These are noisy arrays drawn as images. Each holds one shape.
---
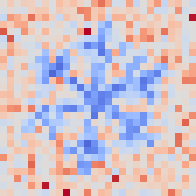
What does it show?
blue snowflake
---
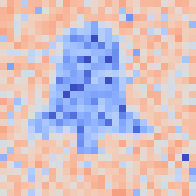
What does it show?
blue bell
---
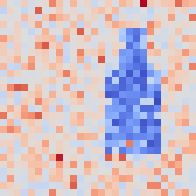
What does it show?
blue bottle
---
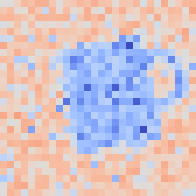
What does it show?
blue cup
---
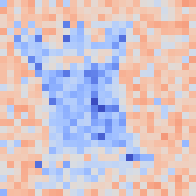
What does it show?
blue chess rook
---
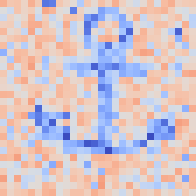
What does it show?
blue anchor
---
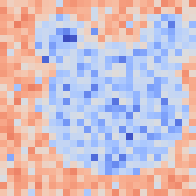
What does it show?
blue bear's head
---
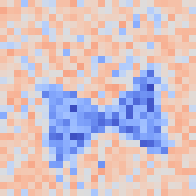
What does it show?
blue bow tie
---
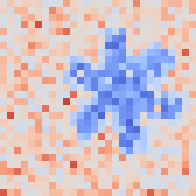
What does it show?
blue asterisk
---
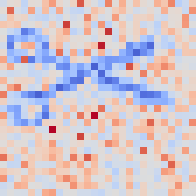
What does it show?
blue pair of scissors
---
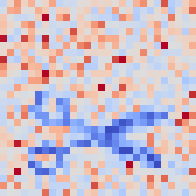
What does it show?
blue pair of scissors
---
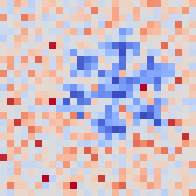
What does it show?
blue snowflake
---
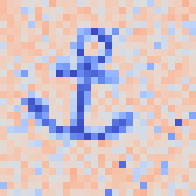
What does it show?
blue anchor
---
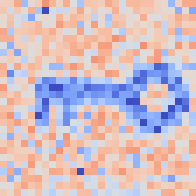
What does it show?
blue key
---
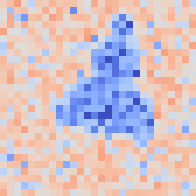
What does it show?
blue chess pawn
